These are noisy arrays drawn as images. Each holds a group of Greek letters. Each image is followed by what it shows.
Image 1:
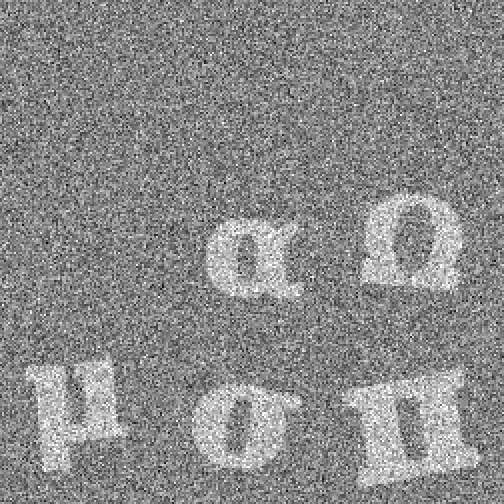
centre: alpha; middle right: omega; bottom left: mu; bottom middle: sigma; bottom right: pi
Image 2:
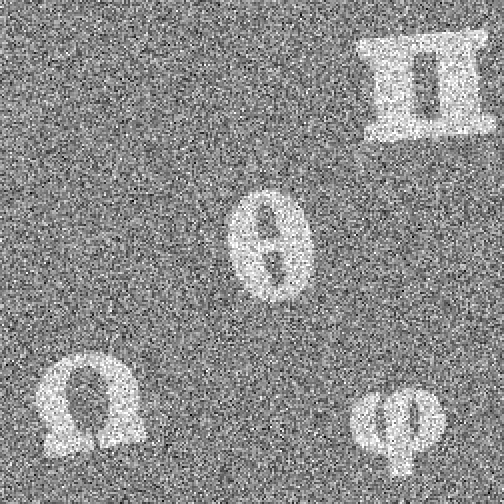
top right: pi; centre: theta; bottom left: omega; bottom right: phi
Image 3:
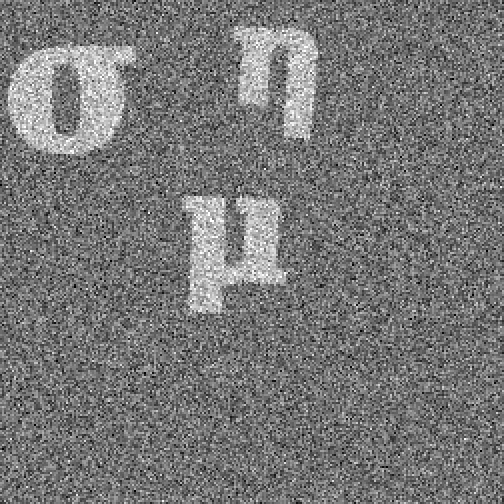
top left: sigma; top middle: eta; centre: mu
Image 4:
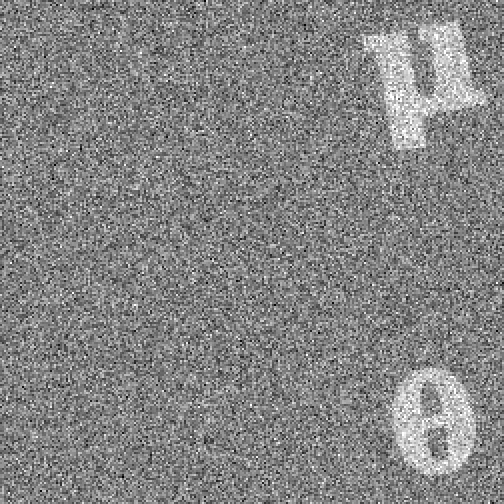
top right: mu; bottom right: theta
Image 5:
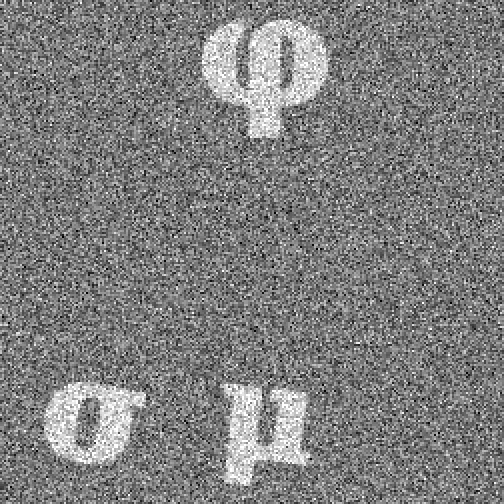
top middle: phi; bottom left: sigma; bottom middle: mu
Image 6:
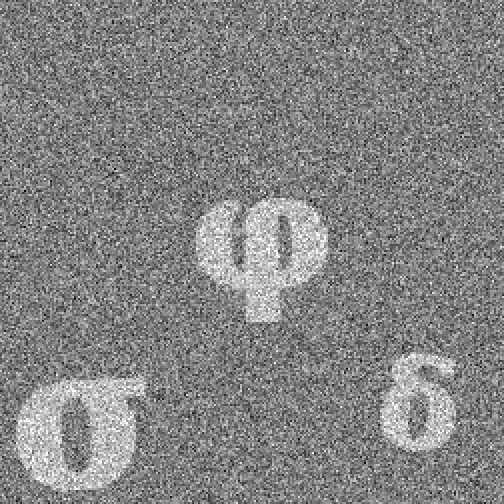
centre: phi; bottom left: sigma; bottom right: delta
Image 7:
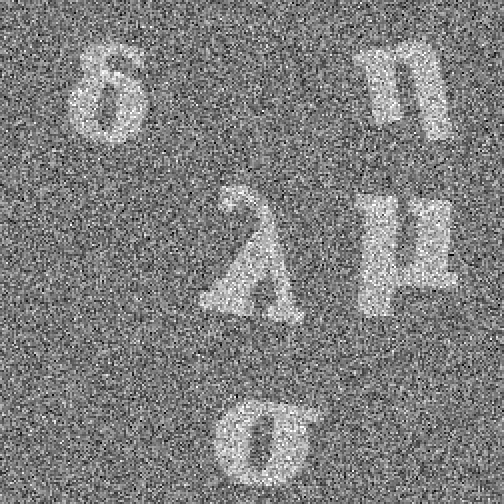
top left: delta; top right: eta; centre: lambda; middle right: mu; bottom middle: sigma
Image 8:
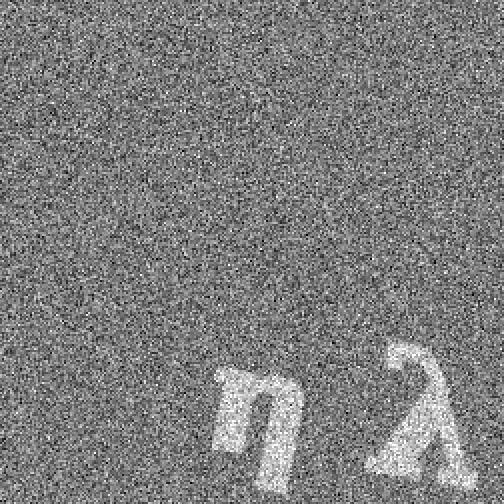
bottom middle: eta; bottom right: lambda
